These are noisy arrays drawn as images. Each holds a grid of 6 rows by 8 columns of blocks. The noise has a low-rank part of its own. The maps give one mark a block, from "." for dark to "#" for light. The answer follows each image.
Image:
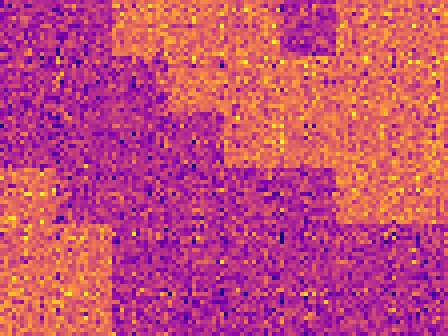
. . # # # . # #
. . . # # # # #
. . . . # # # #
# . . . . . # #
# # . . . . . .
# # . . . . . .
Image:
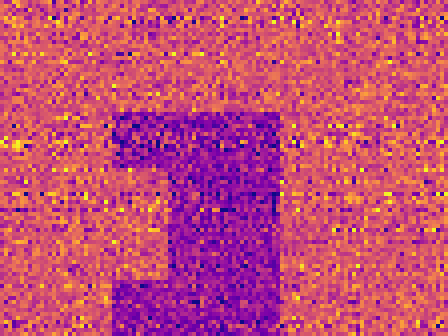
# # # # # # # #
# # # # # # # #
# # . . . # # #
# # # . . # # #
# # # . . # # #
# # . . . # # #
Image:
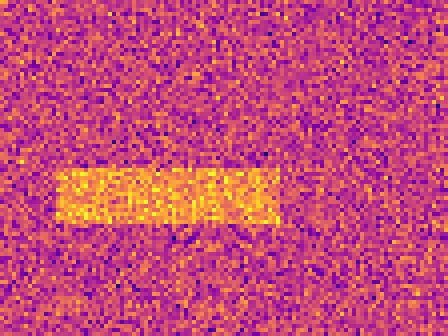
. . . . . . . .
. . . . . . . .
. . . . . . . .
. # # # # . . .
. . . . . . . .
. . . . . . . .
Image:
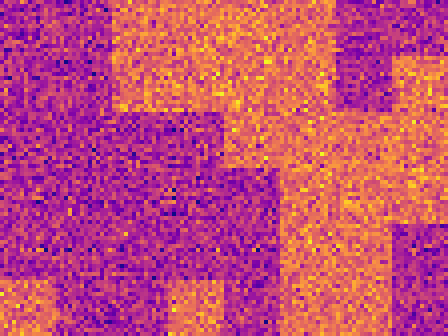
. . # # # # . .
. . # # # # . #
. . . . # # # #
. . . . . # # #
. . . . . # # .
# . . # . # # .
